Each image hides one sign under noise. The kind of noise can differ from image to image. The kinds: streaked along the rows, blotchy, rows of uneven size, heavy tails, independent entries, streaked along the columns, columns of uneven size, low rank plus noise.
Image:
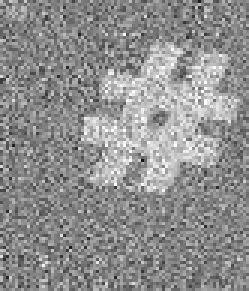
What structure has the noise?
low rank plus noise
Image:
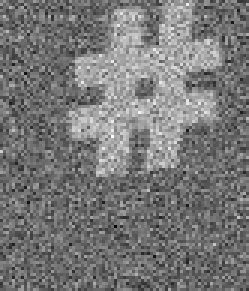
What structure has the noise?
low rank plus noise
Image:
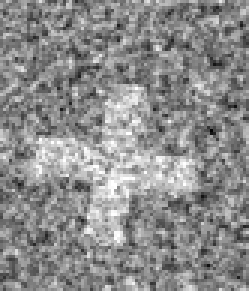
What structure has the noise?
blotchy
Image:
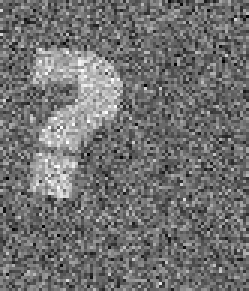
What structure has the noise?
independent entries
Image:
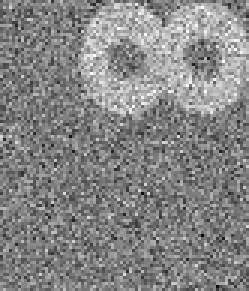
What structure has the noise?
independent entries
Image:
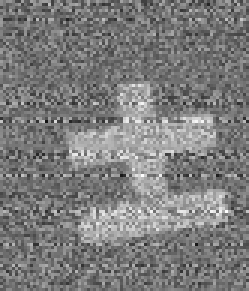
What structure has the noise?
rows of uneven size
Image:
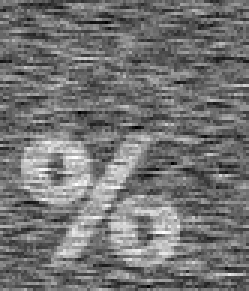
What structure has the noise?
streaked along the rows
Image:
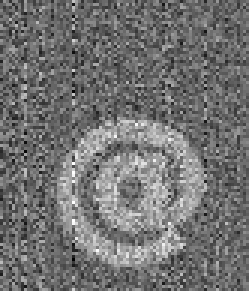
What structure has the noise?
columns of uneven size
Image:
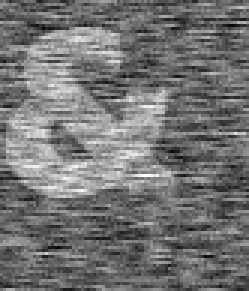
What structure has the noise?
streaked along the rows
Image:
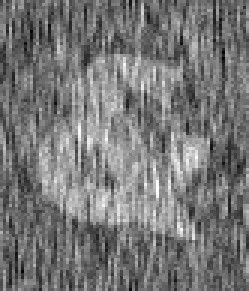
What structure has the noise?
streaked along the columns
